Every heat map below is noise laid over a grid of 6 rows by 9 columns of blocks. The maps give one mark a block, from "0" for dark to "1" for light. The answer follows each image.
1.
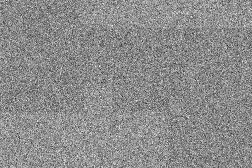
000111111
000000000
000000000
000100000
111111000
111111000
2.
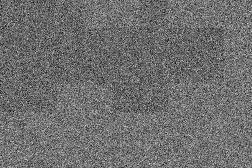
000110111
000000001
000000001
001100111
111111111
111111111
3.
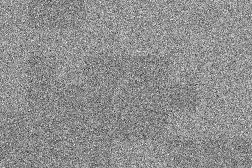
100111111
111111111
101000111
100000011
000000111
000011000
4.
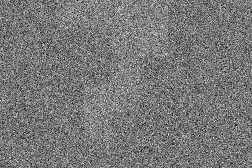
001111000
000011000
000010000
000110000
000100000
000000000
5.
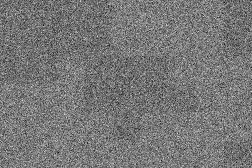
000011110
000011110
001000111
111000011
111101111
111111110
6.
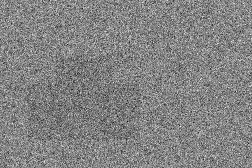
111111111
111111111
110011111
100001111
100001111
111111111
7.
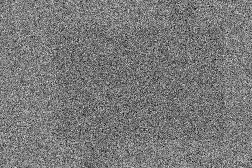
111111011
110000001
110000001
110000001
110000001
111011111
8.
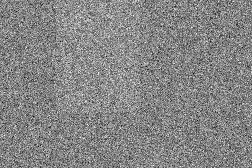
001110000
001110000
001110000
001110000
000000000
000000000
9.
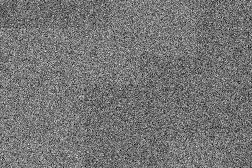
000011100
111111100
111110000
111000000
111000000
111000110
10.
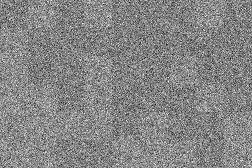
010100010
100000000
100100100
110100010
111101001
110011101
